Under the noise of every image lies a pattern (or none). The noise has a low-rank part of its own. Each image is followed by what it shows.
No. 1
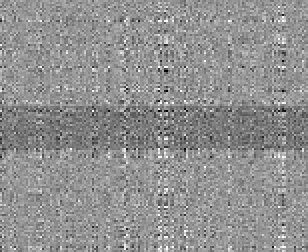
one band of rows
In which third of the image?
middle
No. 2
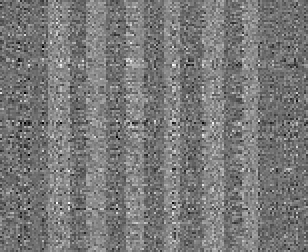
bands of columns
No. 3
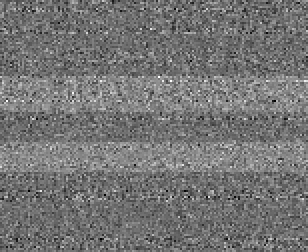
bands of rows
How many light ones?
2
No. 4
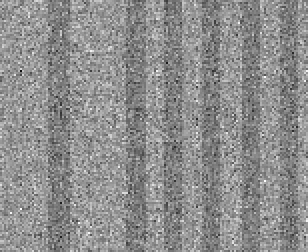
bands of columns
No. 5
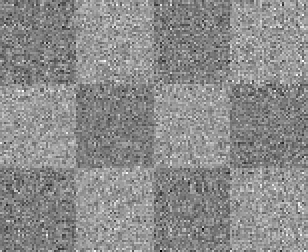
a checkerboard
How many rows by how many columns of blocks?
3 by 4
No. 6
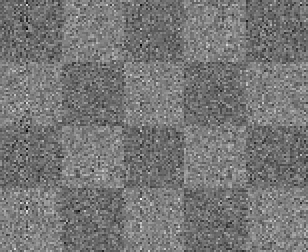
a checkerboard
